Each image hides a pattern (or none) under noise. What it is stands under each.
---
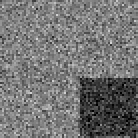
one block
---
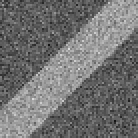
a diagonal band
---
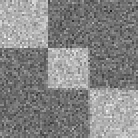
blocks along the diagonal
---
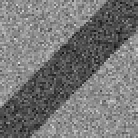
a diagonal band
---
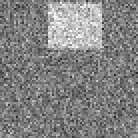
one block
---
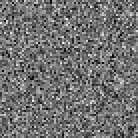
only noise
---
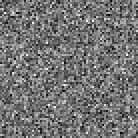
only noise
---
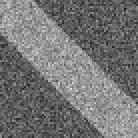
a diagonal band
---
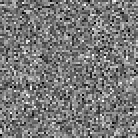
only noise
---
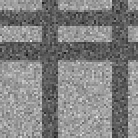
bands of rows crossing bands of columns
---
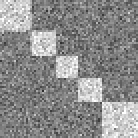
blocks along the diagonal
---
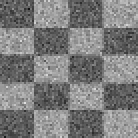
a checkerboard
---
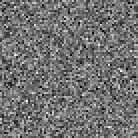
only noise
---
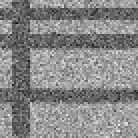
bands of rows crossing bands of columns
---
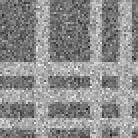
bands of rows crossing bands of columns
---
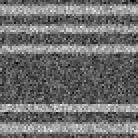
bands of rows
